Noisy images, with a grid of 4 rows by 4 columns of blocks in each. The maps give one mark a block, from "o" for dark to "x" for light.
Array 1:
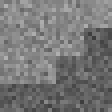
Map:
xxxx
xxxo
xxoo
oooo
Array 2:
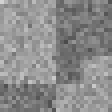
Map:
xxoo
xxoo
xxox
ooxx
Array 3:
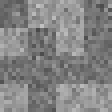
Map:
oxxo
xoxo
oooo
xoxx
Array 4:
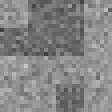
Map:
xoox
ooox
xxxx
xxox
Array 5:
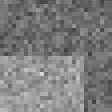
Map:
oooo
oooo
xxxo
xxxo
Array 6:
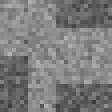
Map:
xxoo
xxxx
oxxx
oxoo
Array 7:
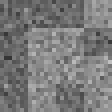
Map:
ooox
oxxo
oxxx
oxox
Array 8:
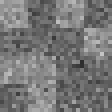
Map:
xoxo
ooox
xxoo
oxoo
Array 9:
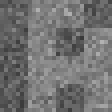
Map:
oxxo
oxox
oxxx
oxox
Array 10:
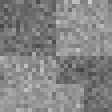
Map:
ooxx
ooxx
xxoo
xxxo
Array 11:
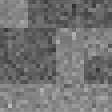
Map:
xooo
ooxx
ooxo
xxxx
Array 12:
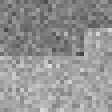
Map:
oooo
ooox
xxxx
xxxx
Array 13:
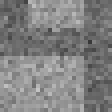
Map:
oxxo
oooo
xxxo
xxxo
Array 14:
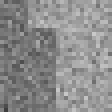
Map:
oxxx
ooxx
ooxx
ooxx
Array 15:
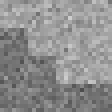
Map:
xxxx
oxxx
ooxx
oooo
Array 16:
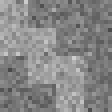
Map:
xooo
xxoo
oxxo
ooxo
